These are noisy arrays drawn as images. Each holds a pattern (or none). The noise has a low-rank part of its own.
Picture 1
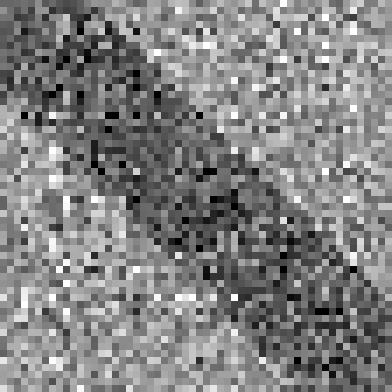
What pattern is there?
a diagonal band
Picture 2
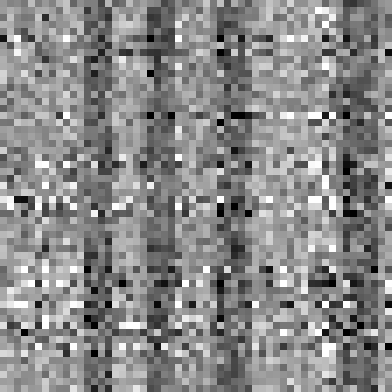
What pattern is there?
bands of columns
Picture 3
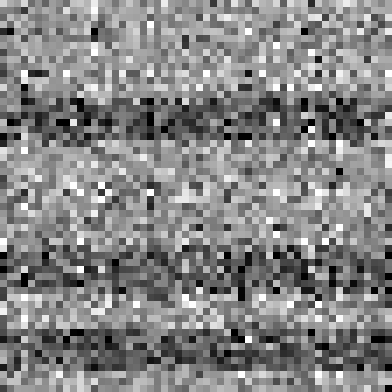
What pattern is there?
bands of rows
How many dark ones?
3
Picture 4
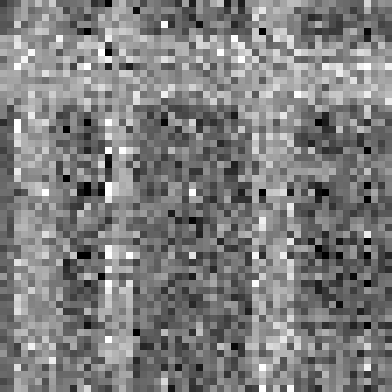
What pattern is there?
bands of rows crossing bands of columns
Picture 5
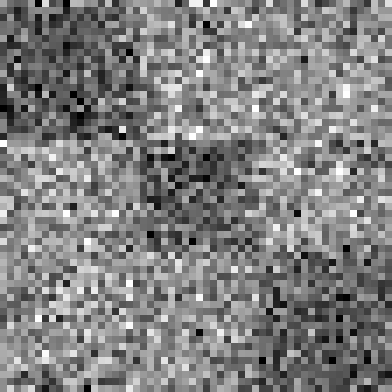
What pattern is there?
blocks along the diagonal
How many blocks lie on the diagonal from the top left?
3
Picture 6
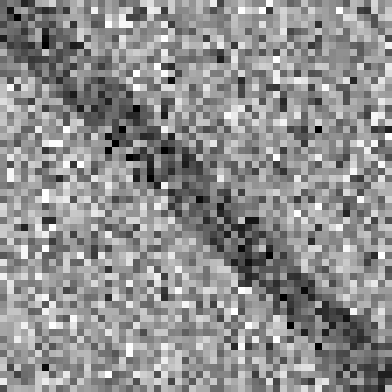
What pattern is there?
a diagonal band
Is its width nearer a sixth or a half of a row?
a sixth
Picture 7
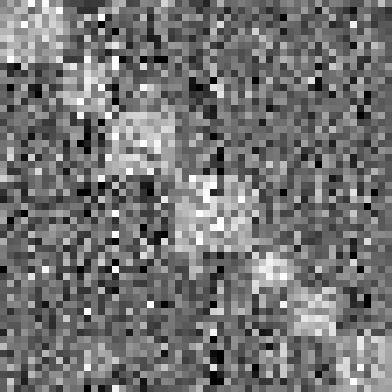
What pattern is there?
blocks along the diagonal
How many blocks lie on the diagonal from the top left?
7
